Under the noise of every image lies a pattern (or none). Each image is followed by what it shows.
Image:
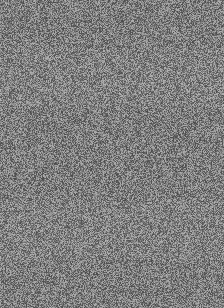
horizontal stripes
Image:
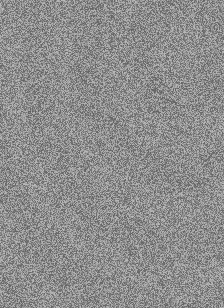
rings round one point
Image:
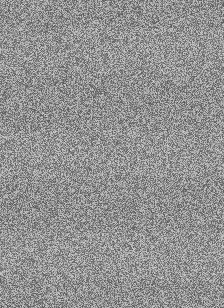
horizontal stripes
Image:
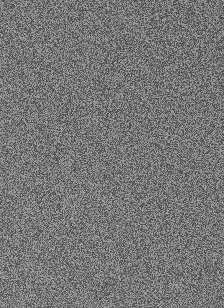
a smooth slope
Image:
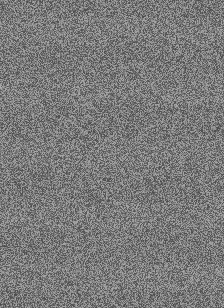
horizontal stripes
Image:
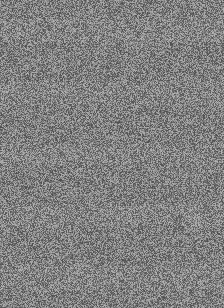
horizontal stripes
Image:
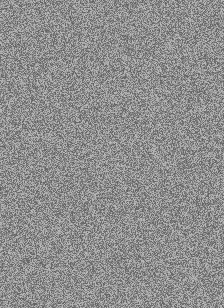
only noise
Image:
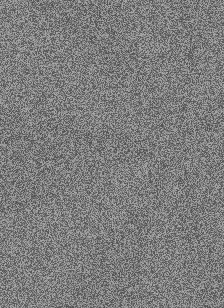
spokes from one point
